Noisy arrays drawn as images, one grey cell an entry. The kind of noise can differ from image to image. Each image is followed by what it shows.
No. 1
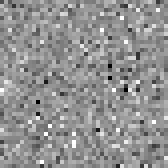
heavy tails
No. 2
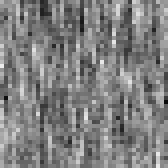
streaked along the columns
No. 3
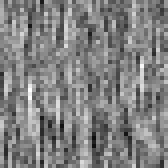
streaked along the columns
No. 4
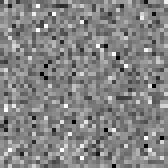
heavy tails
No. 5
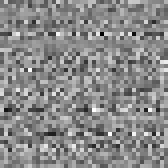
rows of uneven size
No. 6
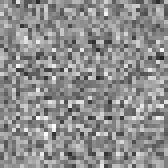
low rank plus noise
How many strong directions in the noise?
three or four
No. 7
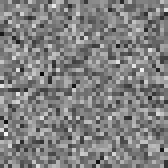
independent entries
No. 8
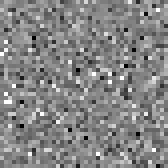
heavy tails
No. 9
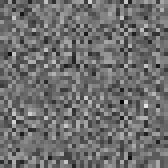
low rank plus noise
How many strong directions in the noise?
one
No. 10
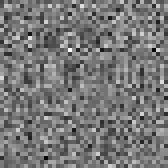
low rank plus noise
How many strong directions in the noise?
three or four
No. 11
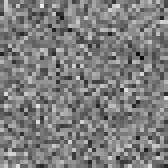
independent entries
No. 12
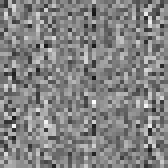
columns of uneven size
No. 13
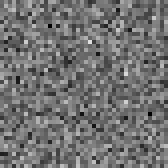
independent entries
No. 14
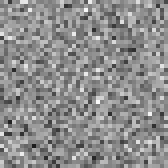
independent entries
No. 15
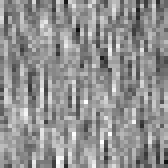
streaked along the columns
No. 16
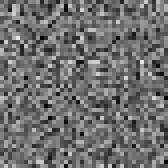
low rank plus noise
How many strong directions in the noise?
five to eight
